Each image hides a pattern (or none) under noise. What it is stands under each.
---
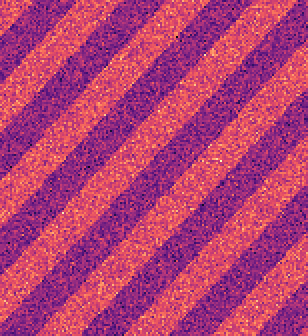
diagonal stripes
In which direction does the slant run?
bottom left to top right
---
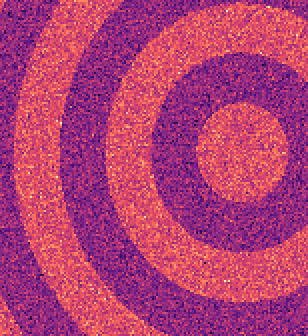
rings round one point
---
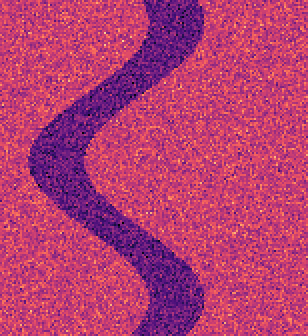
a wavy band
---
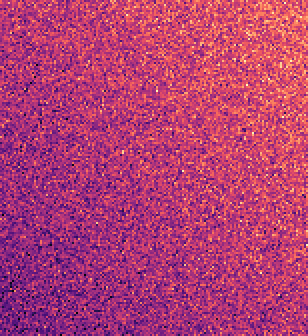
a smooth slope
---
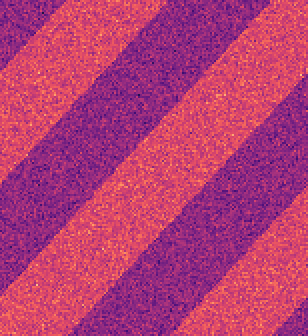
diagonal stripes
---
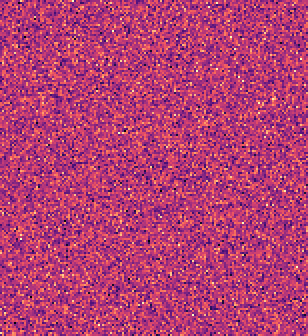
only noise
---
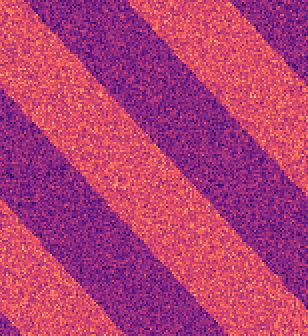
diagonal stripes
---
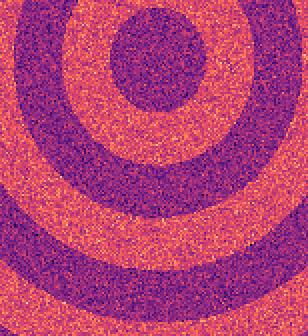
rings round one point
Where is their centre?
top middle
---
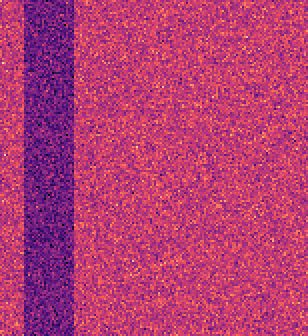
one vertical stripe
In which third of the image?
left
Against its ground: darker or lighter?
darker
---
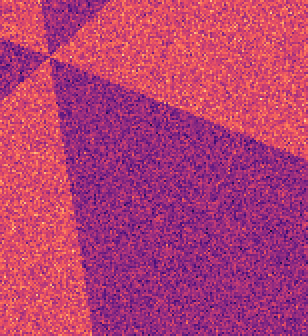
spokes from one point
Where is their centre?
top left
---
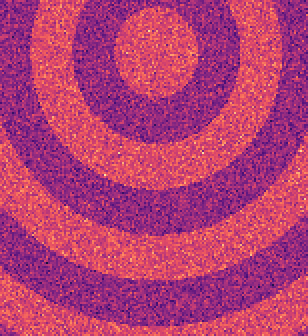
rings round one point
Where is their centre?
top middle
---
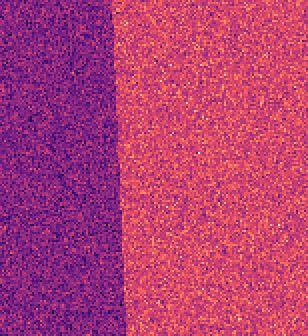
a sharp edge
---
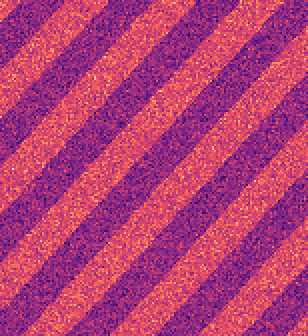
diagonal stripes
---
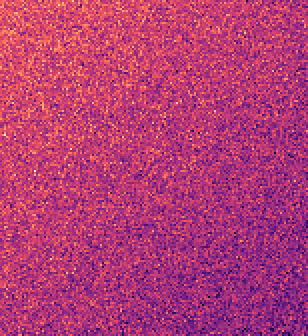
a smooth slope
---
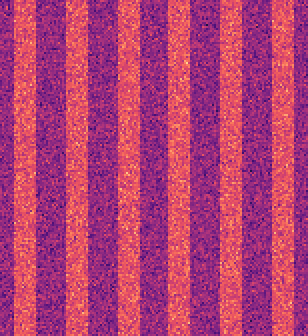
vertical stripes
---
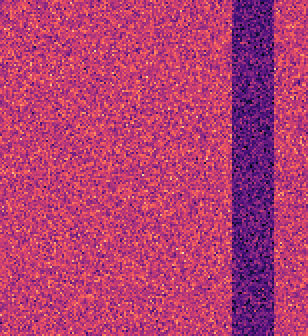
one vertical stripe
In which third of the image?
right
